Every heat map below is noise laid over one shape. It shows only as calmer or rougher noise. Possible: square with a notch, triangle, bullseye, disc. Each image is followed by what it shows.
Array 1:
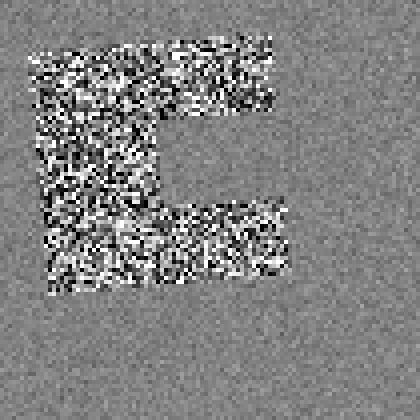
rough square with a notch
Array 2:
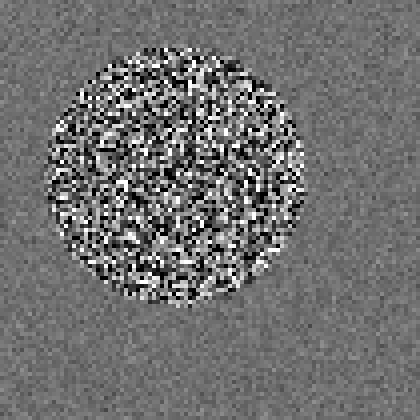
rough disc
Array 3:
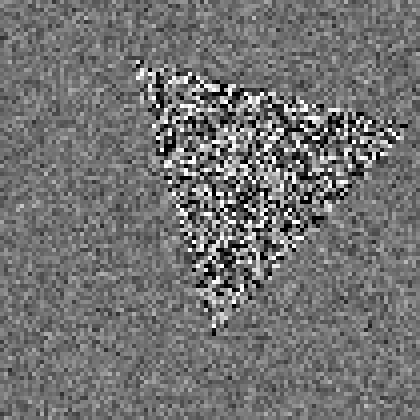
rough triangle
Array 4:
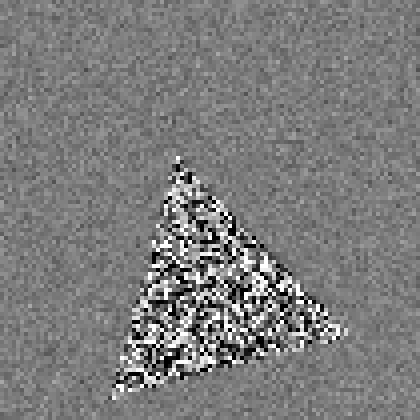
rough triangle
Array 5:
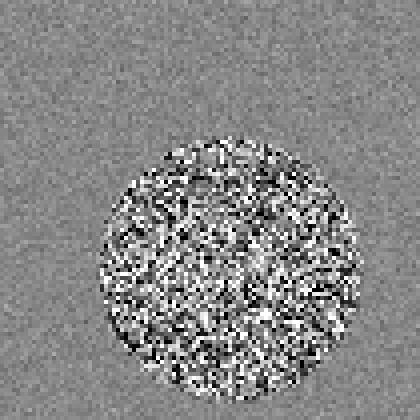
rough disc
